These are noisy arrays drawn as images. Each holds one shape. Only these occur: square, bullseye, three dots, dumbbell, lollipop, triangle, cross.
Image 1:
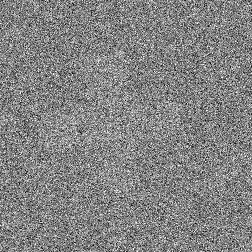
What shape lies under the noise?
cross
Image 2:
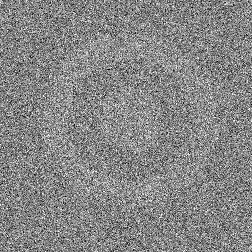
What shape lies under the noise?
bullseye
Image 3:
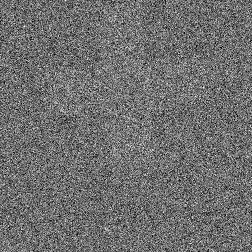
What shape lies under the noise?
cross
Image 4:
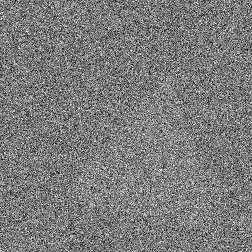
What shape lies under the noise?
triangle
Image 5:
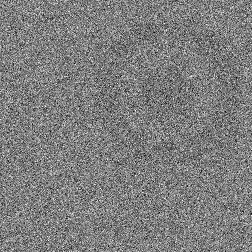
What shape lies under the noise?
bullseye
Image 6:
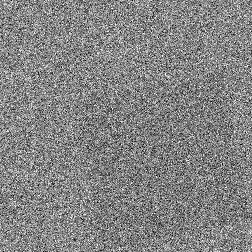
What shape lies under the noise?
square
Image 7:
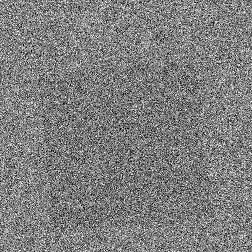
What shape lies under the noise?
square
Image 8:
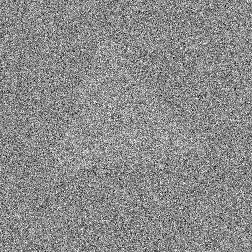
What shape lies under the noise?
triangle
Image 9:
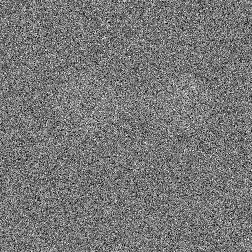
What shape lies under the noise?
dumbbell
